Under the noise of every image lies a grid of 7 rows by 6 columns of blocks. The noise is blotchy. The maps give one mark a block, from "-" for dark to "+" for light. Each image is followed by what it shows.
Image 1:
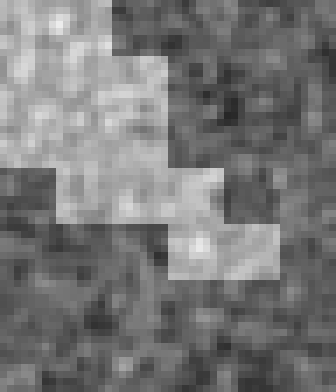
++----
+++---
+++---
-+++--
---++-
------
------
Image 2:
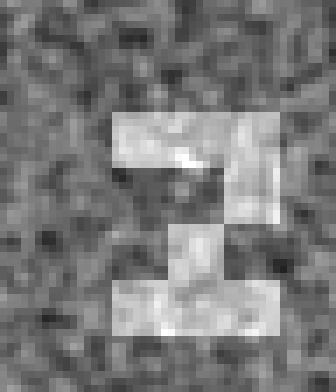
------
------
--+++-
----+-
---+--
--+++-
------
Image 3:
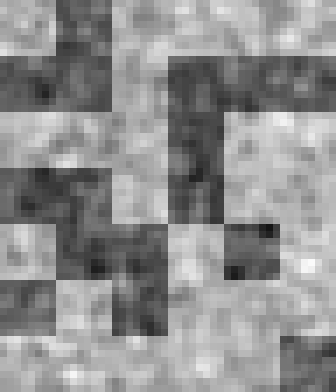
+-++++
--+---
+++-++
--+-++
+--+-+
-+-+++
+++++-
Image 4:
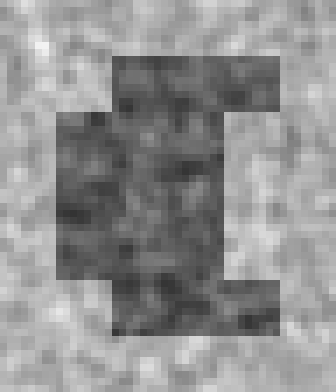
++++++
++---+
+---++
+---++
+---++
++---+
++++++
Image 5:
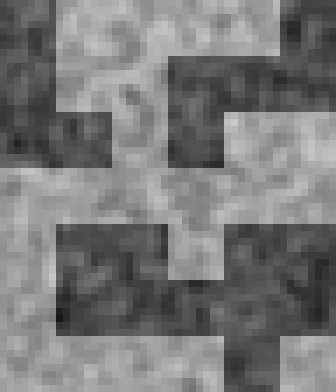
-++++-
-++---
--+-++
++++++
+--+--
+-----
++++-+
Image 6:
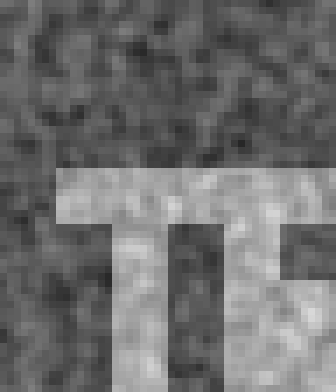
------
------
------
-+++++
--+-+-
--+-++
--+-++
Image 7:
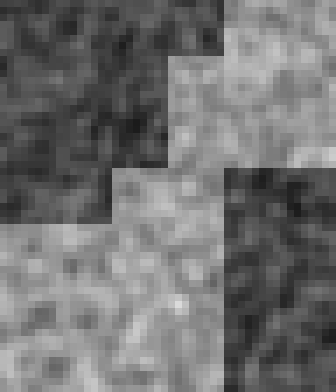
----++
---+++
---+++
--++--
++++--
++++--
++++--
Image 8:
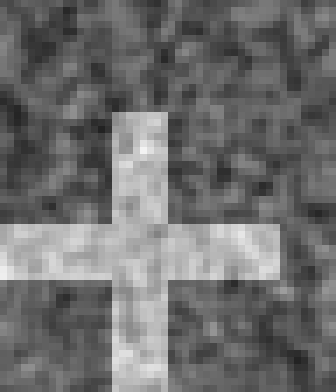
------
------
--+---
--+---
+++++-
--+---
--+---
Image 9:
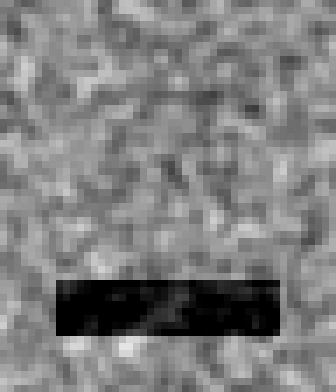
++++++
++++++
++++++
++++++
++++++
+----+
++++++
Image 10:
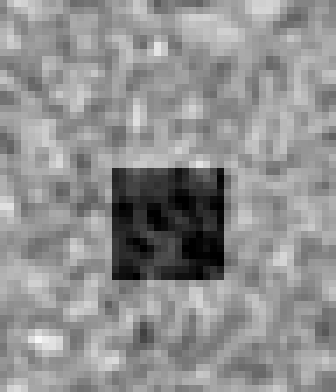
++++++
++++++
++++++
++--++
++--++
++++++
++++++
